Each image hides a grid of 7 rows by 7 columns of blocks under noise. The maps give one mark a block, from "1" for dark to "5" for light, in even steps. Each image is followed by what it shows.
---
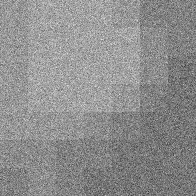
4 5 5 5 4 2 2
4 5 5 5 5 3 2
4 5 5 5 5 3 1
4 5 5 5 4 2 1
4 4 4 3 2 1 1
3 3 2 2 1 1 1
2 3 2 1 1 1 1
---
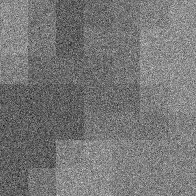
5 3 1 2 3 4 5
5 3 1 3 3 5 5
4 2 2 2 3 5 5
1 1 1 2 2 4 5
1 1 1 3 3 3 4
1 1 4 5 4 4 4
1 3 5 5 4 4 4
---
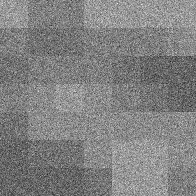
5 3 3 5 5 5 5
3 2 2 3 3 3 4
2 3 3 3 2 1 1
3 4 5 4 3 2 1
2 4 4 4 4 4 4
1 2 2 4 5 5 4
1 1 1 2 5 5 3
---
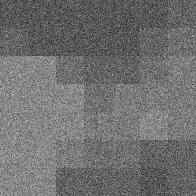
1 1 1 1 1 1 2
2 1 1 1 1 2 3
5 5 3 2 2 3 4
5 5 5 3 4 4 4
5 5 5 4 4 5 4
5 5 4 3 3 2 2
5 5 2 2 2 1 2
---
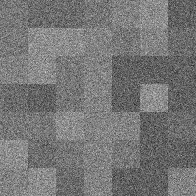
3 2 2 3 4 5 1
3 5 5 4 3 4 2
4 5 3 4 1 1 1
2 1 3 4 1 5 1
3 3 5 4 4 1 2
5 2 3 4 3 1 1
4 5 2 4 1 1 4
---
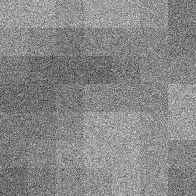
5 5 4 5 5 4 2
4 3 2 3 3 3 2
2 1 1 1 2 3 3
1 1 2 3 3 3 5
2 2 3 5 5 4 5
2 3 4 5 5 4 3
1 2 3 4 5 4 2
